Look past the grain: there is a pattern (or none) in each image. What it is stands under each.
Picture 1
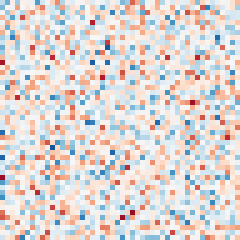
only noise
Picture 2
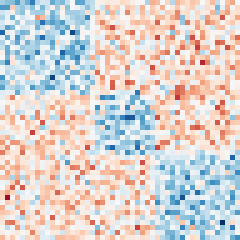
blocks along the diagonal
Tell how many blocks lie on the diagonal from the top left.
3
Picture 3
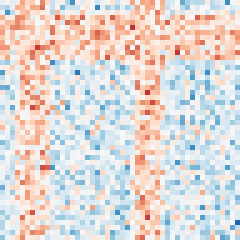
bands of rows crossing bands of columns
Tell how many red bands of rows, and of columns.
1 and 2
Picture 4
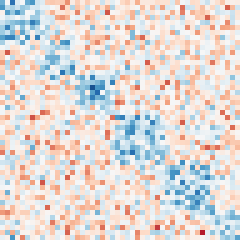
blocks along the diagonal
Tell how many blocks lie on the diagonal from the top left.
6
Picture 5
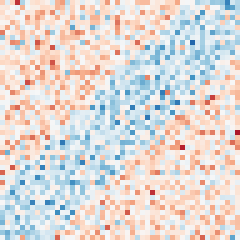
a diagonal band
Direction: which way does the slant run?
bottom left to top right
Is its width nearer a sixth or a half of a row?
a half
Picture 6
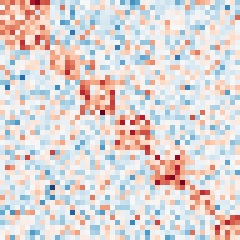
blocks along the diagonal
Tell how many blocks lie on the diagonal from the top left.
7
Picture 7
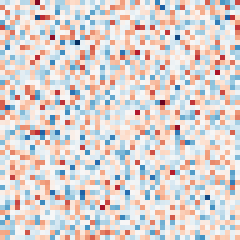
only noise
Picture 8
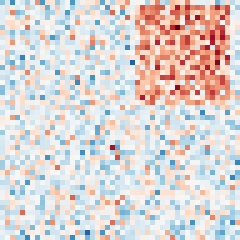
one block
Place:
top right
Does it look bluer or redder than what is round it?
redder
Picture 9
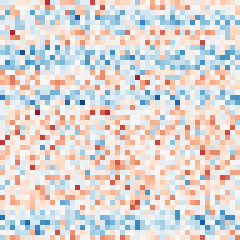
bands of rows
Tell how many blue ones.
4
